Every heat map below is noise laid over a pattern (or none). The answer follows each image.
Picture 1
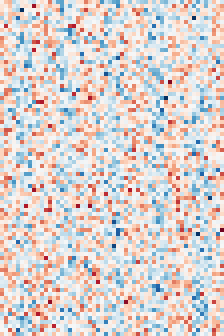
vertical stripes
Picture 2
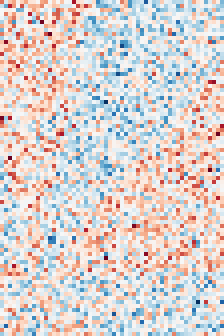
spokes from one point
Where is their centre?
bottom left
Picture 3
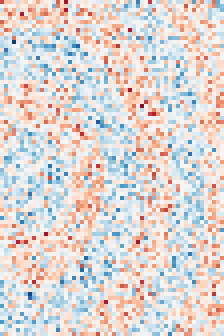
rings round one point
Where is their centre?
middle left
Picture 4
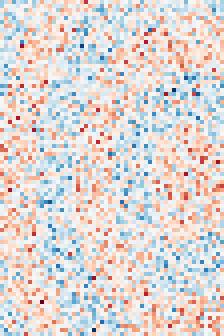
rings round one point
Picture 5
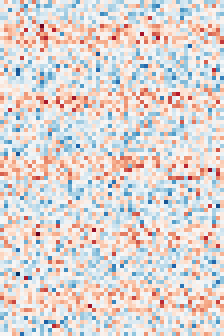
horizontal stripes
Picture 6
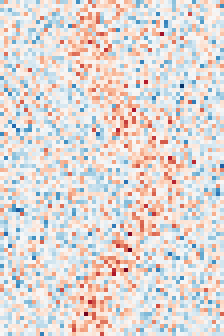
a wavy band
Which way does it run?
top to bottom
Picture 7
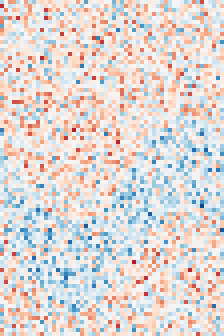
a wavy band
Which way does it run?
left to right
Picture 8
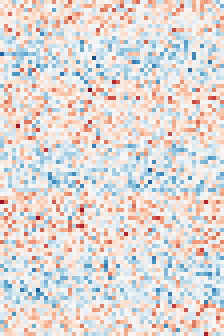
horizontal stripes
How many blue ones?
3
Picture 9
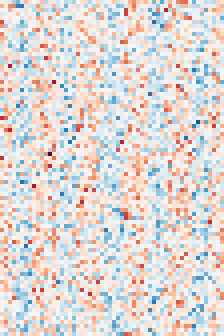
vertical stripes
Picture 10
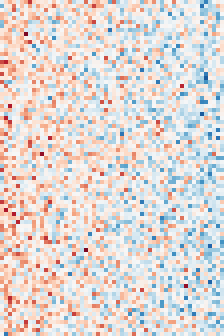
a smooth slope
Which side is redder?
left
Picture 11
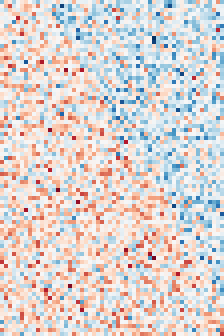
a sharp edge
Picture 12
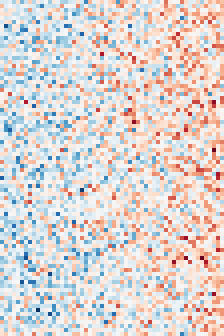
a smooth slope
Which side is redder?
right
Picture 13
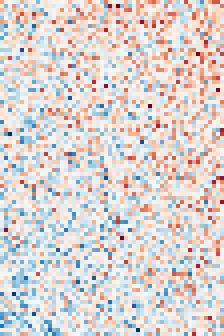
a smooth slope
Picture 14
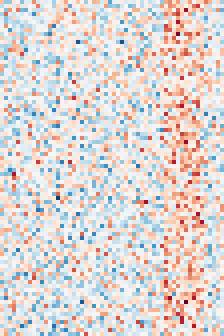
one vertical stripe
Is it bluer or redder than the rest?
redder
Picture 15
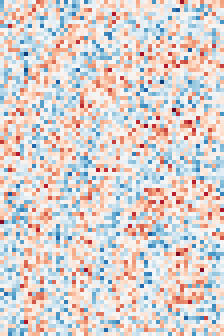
rings round one point
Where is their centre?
bottom right
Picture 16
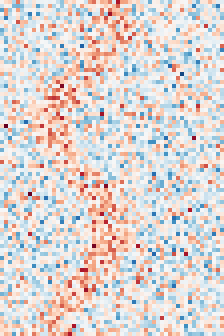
a wavy band
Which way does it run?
top to bottom
